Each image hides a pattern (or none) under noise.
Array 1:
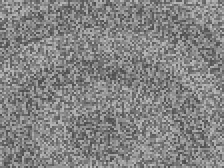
rings round one point
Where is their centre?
bottom middle
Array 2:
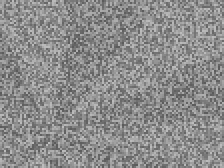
spokes from one point
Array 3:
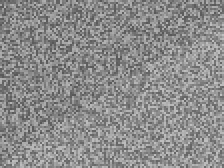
a sharp edge
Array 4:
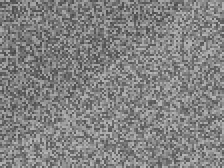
a sharp edge
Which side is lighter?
bottom right
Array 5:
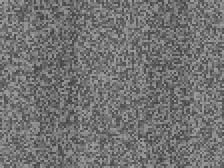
vertical stripes
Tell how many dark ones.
2
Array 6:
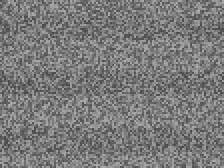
horizontal stripes
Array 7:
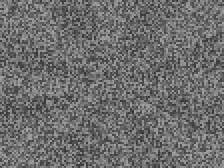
spokes from one point
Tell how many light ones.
8
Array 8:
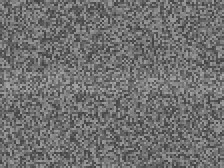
one horizontal stripe
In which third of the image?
middle
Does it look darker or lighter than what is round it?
lighter
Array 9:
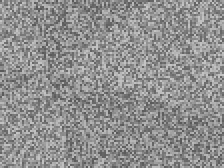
spokes from one point
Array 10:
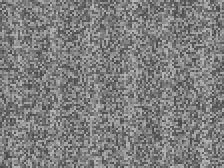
vertical stripes
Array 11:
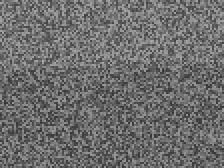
a sharp edge
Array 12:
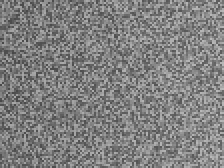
a smooth slope
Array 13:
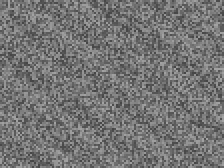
diagonal stripes
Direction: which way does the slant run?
top left to bottom right
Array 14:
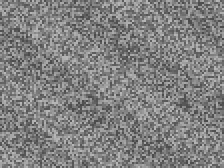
diagonal stripes
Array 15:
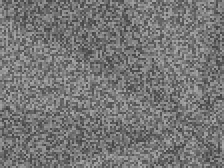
spokes from one point
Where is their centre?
bottom right
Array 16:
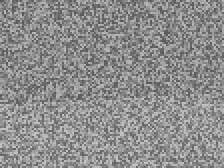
a sharp edge
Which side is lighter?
bottom
